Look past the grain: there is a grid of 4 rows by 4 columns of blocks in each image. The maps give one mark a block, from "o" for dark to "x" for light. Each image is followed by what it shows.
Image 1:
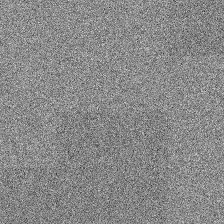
xxxo
xxxx
xoox
ooox
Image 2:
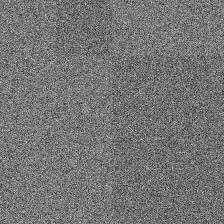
xoxx
xxoo
xxoo
xxoo
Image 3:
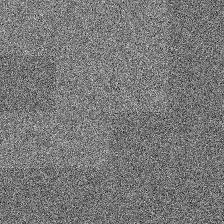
xxxo
oxxo
xxoo
oooo
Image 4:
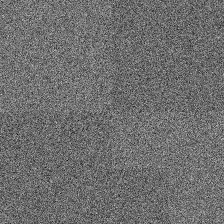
xxoo
xxoo
ooxx
ooox
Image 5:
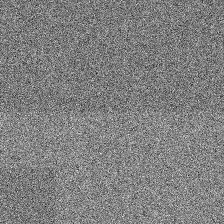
oooo
oooo
xxxx
oxxx
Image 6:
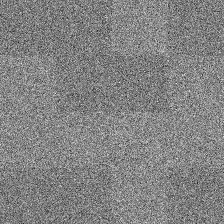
ooxo
xoox
xxxx
ooxo
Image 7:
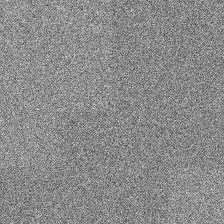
xxoo
xxoo
xooo
ooox
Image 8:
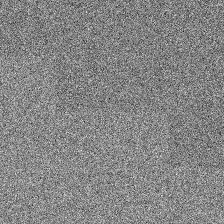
oooo
xooo
xxxo
xxxx
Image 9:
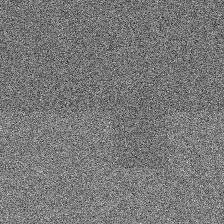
oooo
oooo
xxox
xxxx
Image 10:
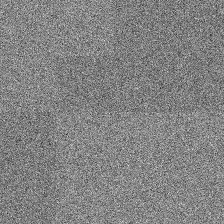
xxoo
xooo
oxxx
oxxx
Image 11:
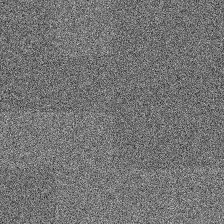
oxoo
oooo
xxoo
oxxx
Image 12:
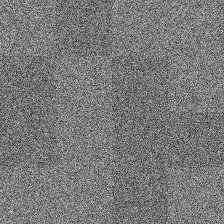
xoxx
oxox
oxoo
xxox
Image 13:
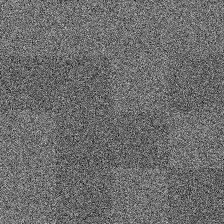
xxxx
ooxo
xoox
xoxo
